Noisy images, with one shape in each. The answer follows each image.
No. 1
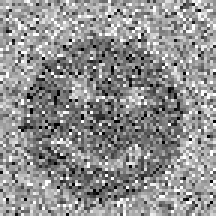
smiling face
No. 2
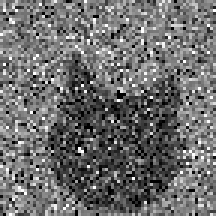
cat's head
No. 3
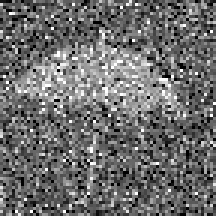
umbrella
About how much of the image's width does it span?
nearly all
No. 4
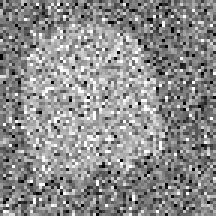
ghost
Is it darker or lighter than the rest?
lighter
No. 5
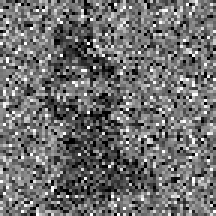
chess bishop
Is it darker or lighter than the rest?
darker
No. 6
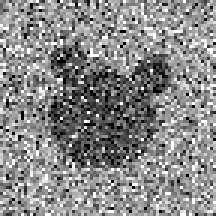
bear's head
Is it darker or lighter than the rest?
darker
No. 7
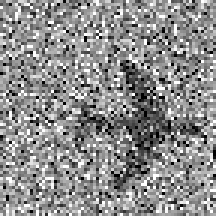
airplane
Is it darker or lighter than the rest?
darker
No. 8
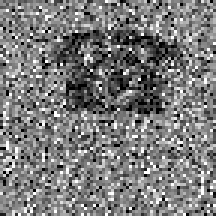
telephone
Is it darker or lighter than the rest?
darker
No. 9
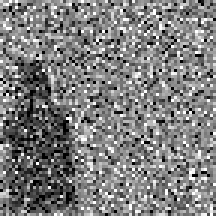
bottle
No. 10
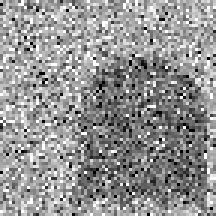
ghost
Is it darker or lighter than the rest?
darker
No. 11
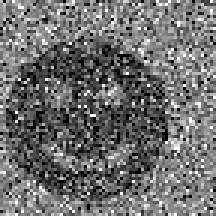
smiling face
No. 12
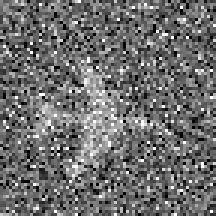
airplane
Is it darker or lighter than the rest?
lighter
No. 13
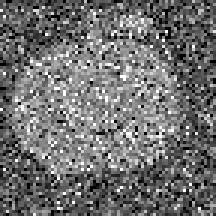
apple
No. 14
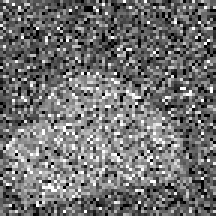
cloud
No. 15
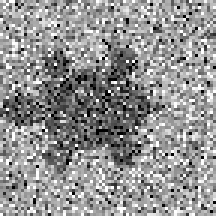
turtle
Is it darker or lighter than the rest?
darker
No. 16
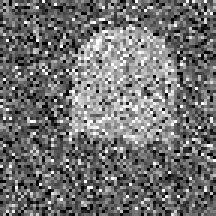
ghost
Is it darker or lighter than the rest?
lighter
